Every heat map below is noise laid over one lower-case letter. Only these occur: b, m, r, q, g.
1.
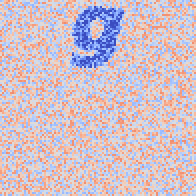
g
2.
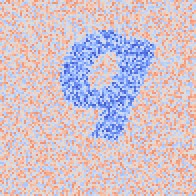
q
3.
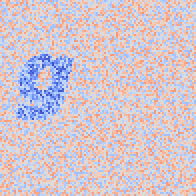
g
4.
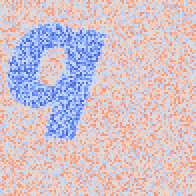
q
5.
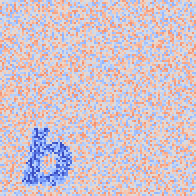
b
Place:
bottom left
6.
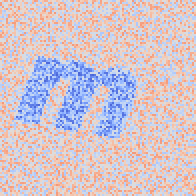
m
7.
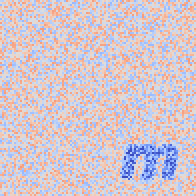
m
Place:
bottom right
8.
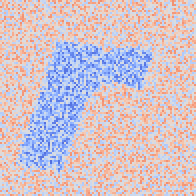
r
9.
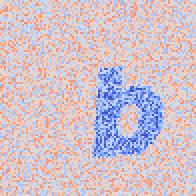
b
